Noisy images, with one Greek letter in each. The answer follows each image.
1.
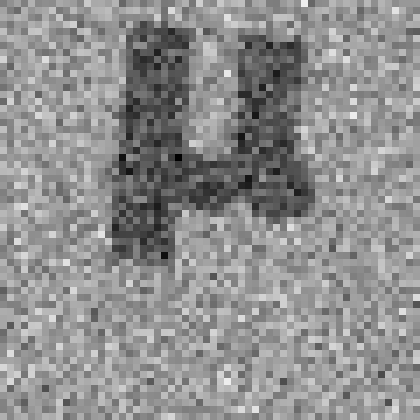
mu
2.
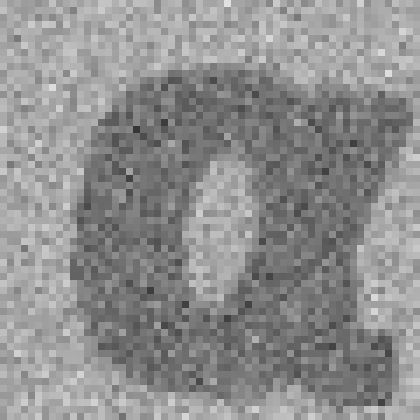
alpha
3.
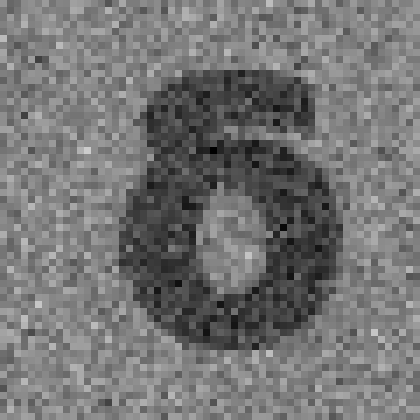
delta
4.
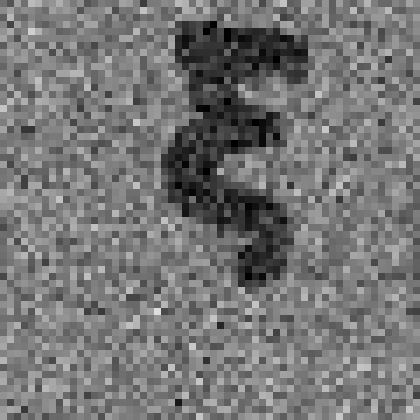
xi
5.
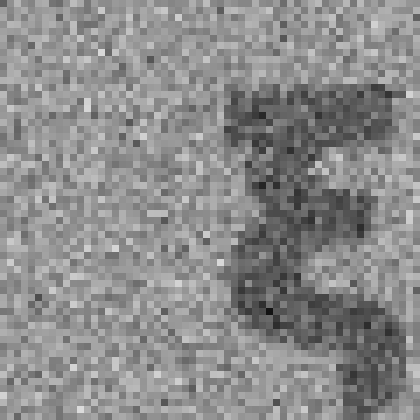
xi
